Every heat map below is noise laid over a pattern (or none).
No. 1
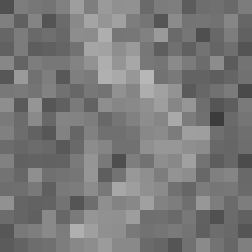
a wavy band
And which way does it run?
top to bottom
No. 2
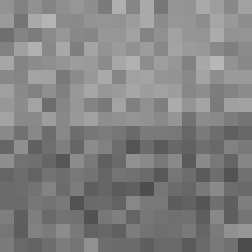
a sharp edge
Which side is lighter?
top
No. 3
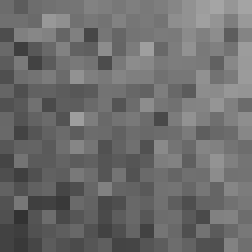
a smooth slope
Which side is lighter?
top right
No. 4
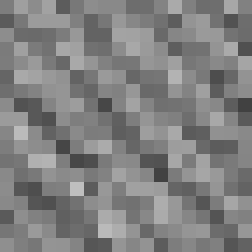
diagonal stripes
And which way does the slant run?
top left to bottom right
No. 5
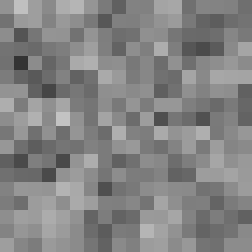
spokes from one point
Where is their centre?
centre
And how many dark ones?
7
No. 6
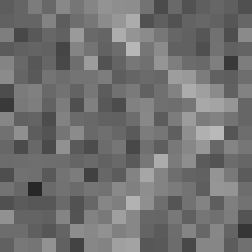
a wavy band
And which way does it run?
top to bottom
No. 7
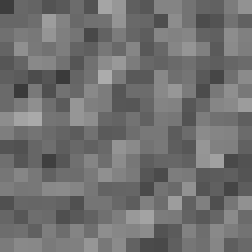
rings round one point
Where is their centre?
top left
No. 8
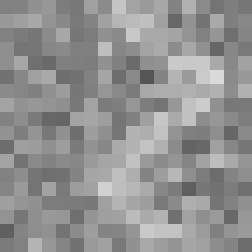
a wavy band
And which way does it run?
top to bottom
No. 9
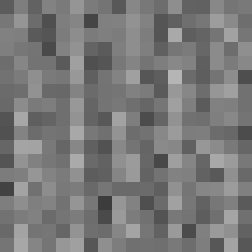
vertical stripes
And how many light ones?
5
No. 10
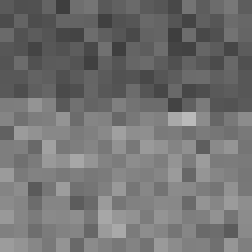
a sharp edge
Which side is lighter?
bottom
